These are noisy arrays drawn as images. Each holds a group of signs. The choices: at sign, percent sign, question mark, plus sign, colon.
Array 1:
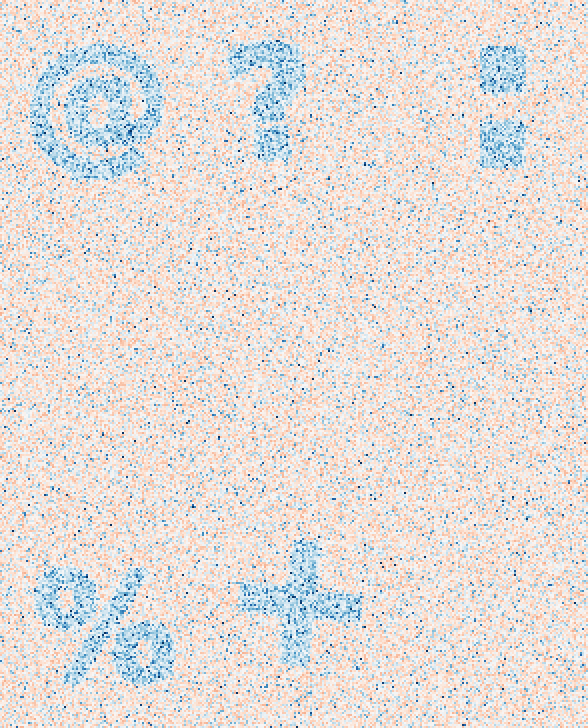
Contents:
top left: at sign; top middle: question mark; top right: colon; bottom left: percent sign; bottom middle: plus sign
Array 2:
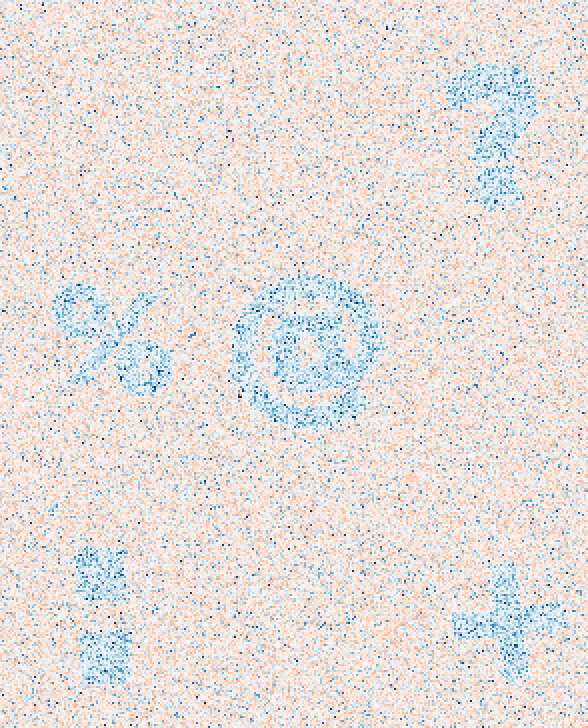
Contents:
top right: question mark; middle left: percent sign; centre: at sign; bottom left: colon; bottom right: plus sign
